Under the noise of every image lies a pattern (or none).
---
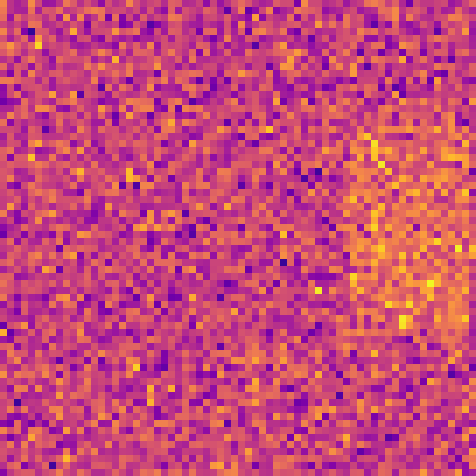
one block
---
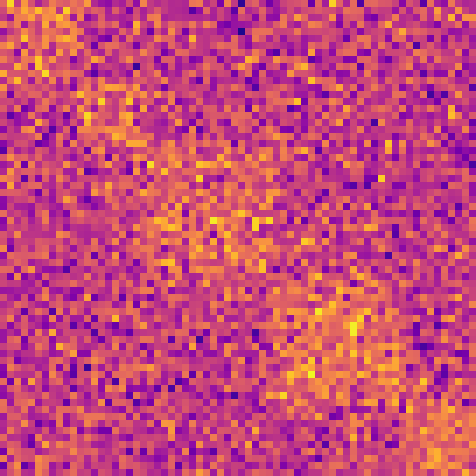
blocks along the diagonal
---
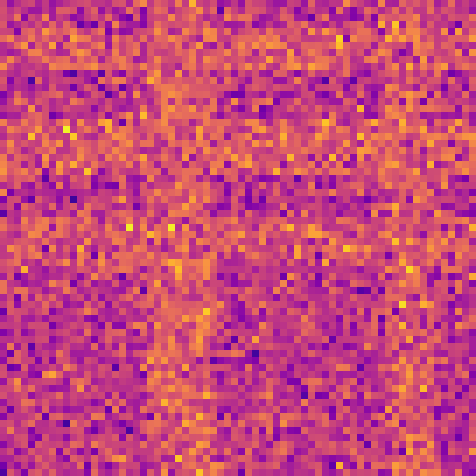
bands of rows crossing bands of columns
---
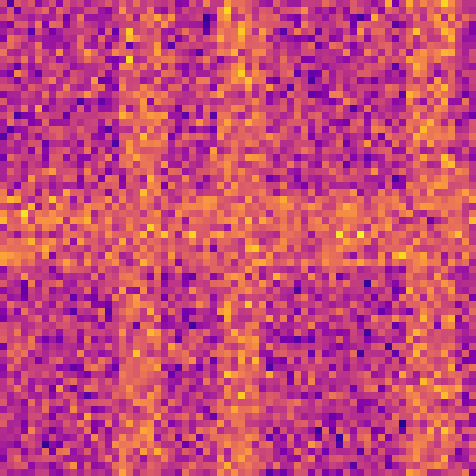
bands of rows crossing bands of columns
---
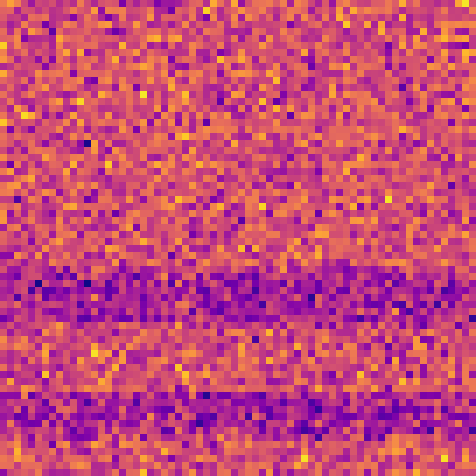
bands of rows
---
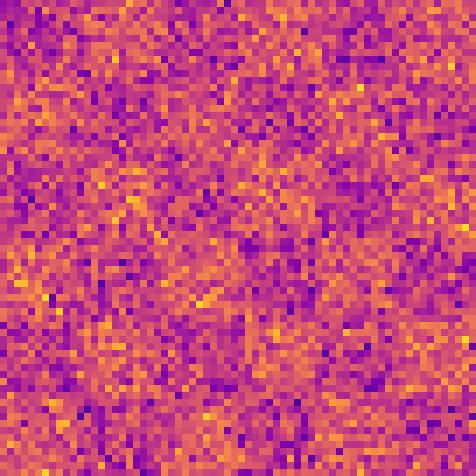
a checkerboard
